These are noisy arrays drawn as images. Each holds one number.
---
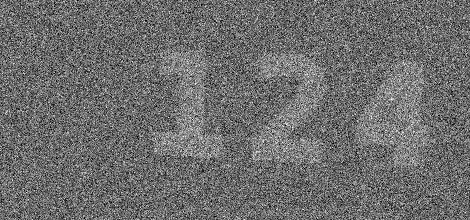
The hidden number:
124
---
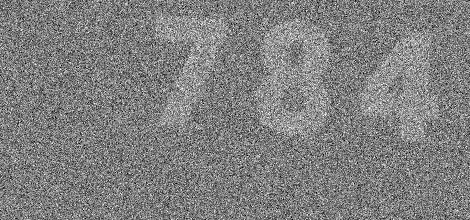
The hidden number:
784
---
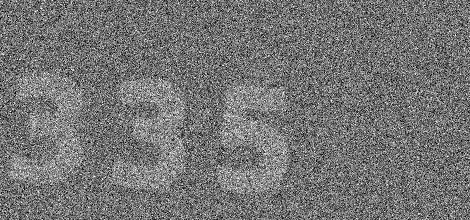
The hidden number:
335
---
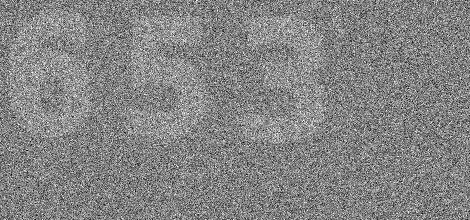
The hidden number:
653
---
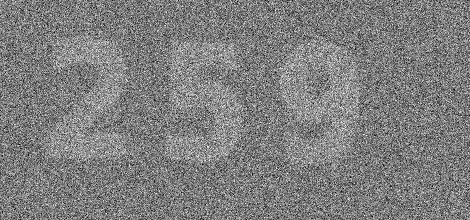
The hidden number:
259
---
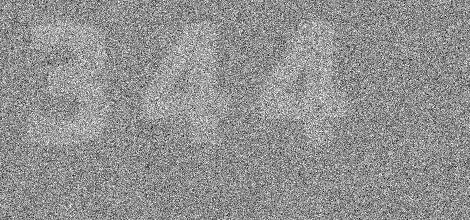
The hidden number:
344
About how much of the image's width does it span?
two thirds
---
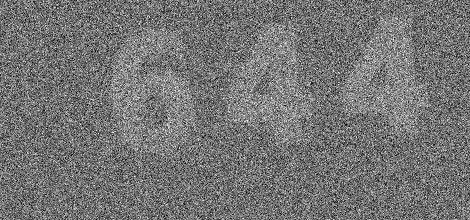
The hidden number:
644
